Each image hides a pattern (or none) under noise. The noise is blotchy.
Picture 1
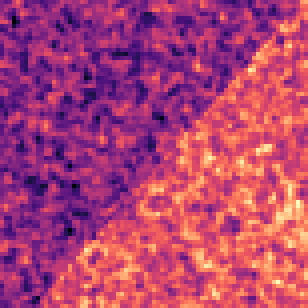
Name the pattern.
a sharp edge
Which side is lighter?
bottom right
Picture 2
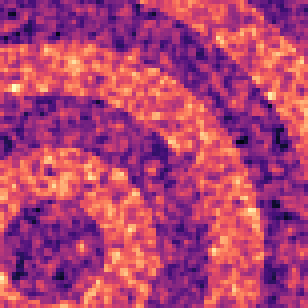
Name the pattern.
rings round one point
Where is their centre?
bottom left
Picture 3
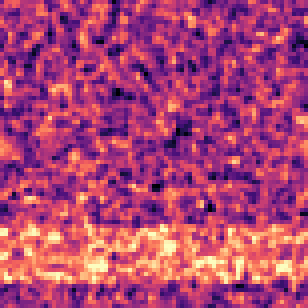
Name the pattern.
one horizontal stripe
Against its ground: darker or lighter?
lighter
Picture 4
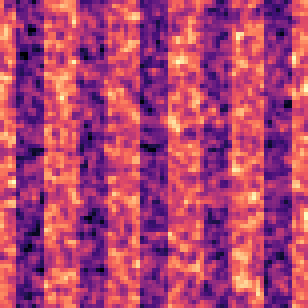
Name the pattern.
vertical stripes
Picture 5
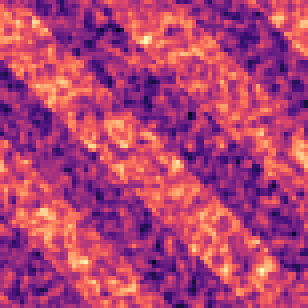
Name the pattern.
diagonal stripes
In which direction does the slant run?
top left to bottom right
